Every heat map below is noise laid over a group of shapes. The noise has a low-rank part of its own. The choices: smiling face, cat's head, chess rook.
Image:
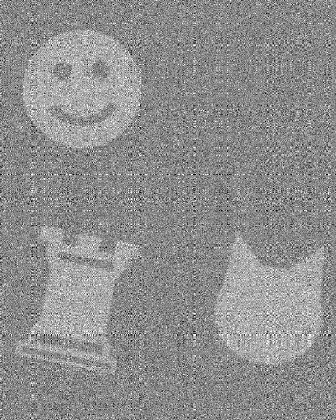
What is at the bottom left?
chess rook
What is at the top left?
smiling face
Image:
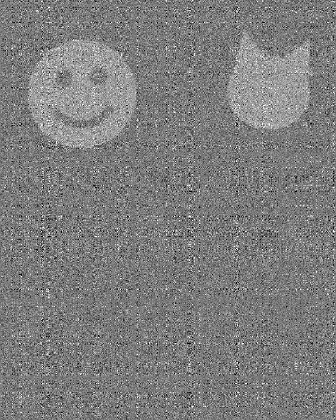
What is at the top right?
cat's head
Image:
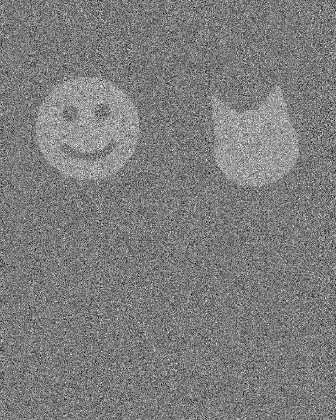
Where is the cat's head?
top right
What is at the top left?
smiling face
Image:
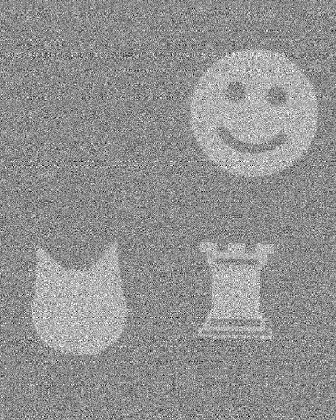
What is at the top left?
nothing
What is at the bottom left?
cat's head
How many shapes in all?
3
